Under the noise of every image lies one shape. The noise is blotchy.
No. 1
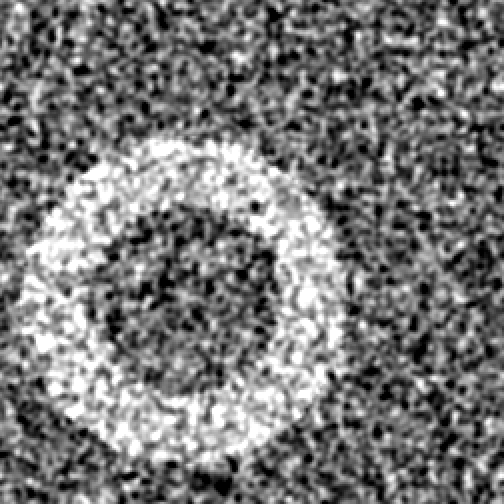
ring
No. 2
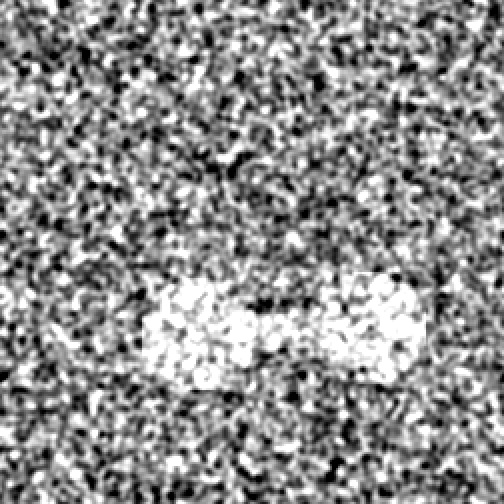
dumbbell
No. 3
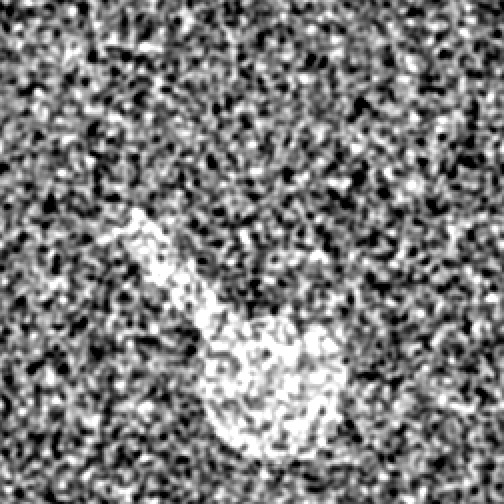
lollipop
